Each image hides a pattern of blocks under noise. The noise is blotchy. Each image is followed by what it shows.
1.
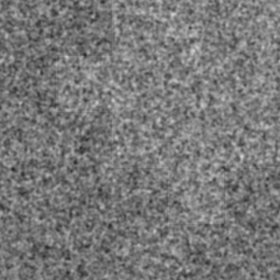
mirrored about the diagonal from the bottom left
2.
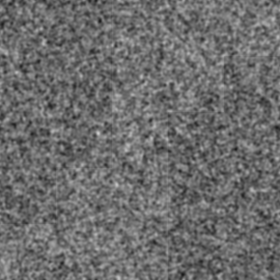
the same after a half turn
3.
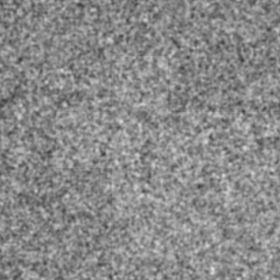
mirrored about the diagonal from the top left
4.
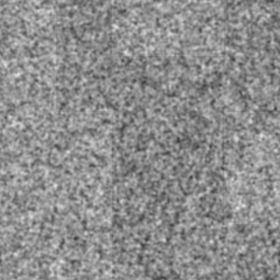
no symmetry
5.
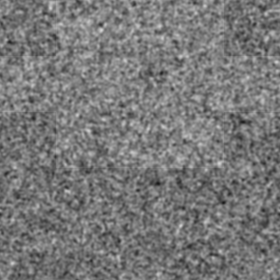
left and right mirror each other
